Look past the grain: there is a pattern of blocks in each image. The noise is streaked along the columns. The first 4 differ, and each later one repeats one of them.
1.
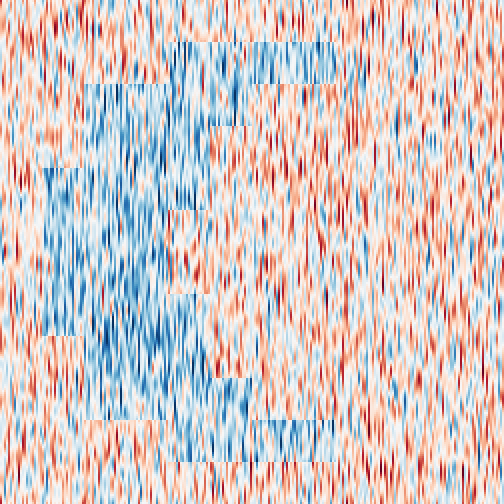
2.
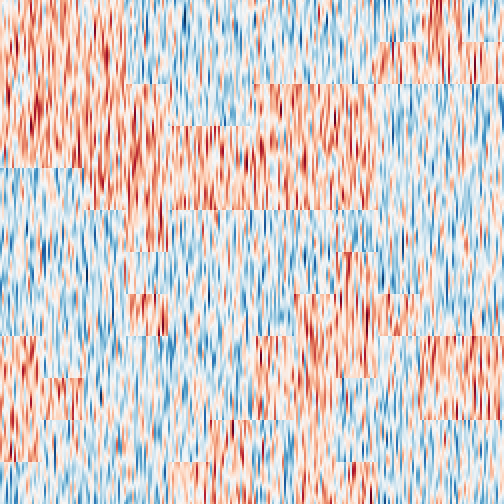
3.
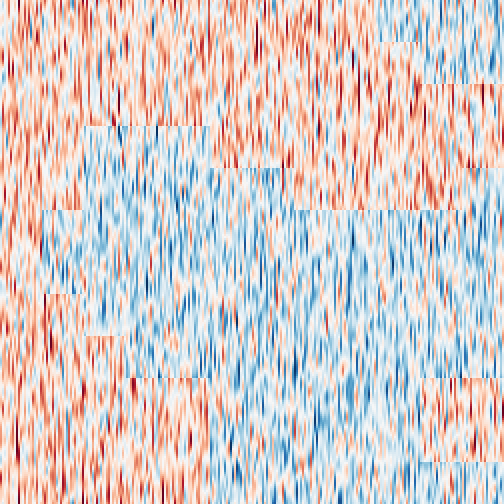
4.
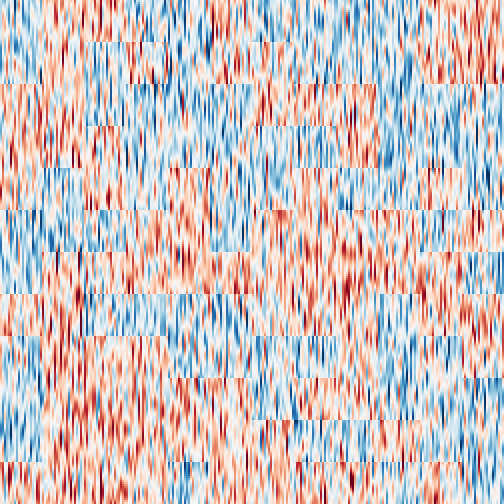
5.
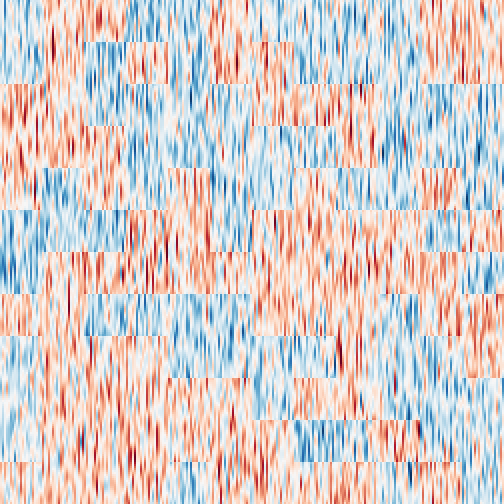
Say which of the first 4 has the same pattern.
4
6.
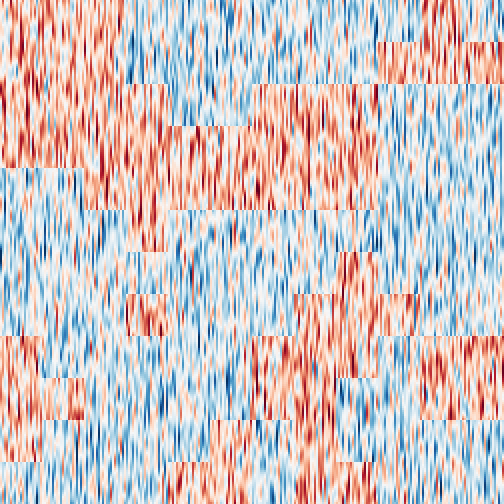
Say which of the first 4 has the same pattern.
2
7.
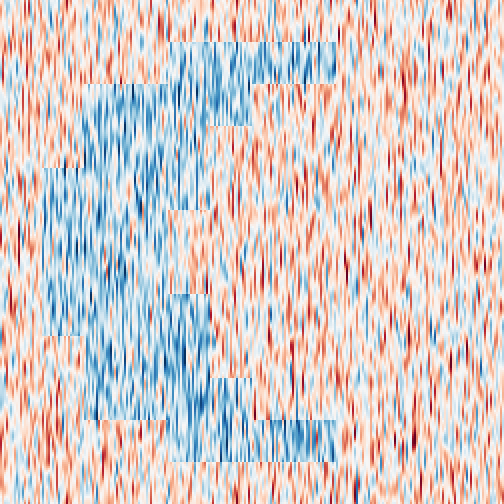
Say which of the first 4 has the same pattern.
1
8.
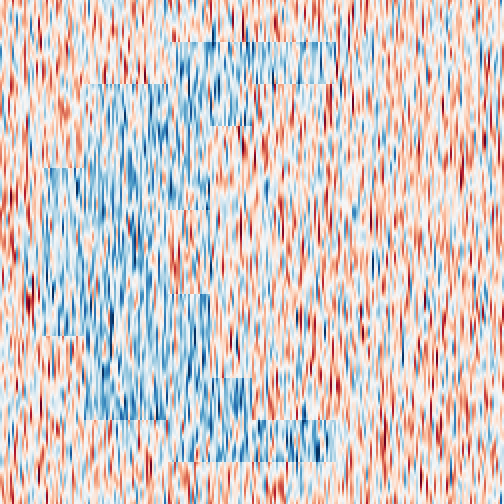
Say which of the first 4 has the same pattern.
1
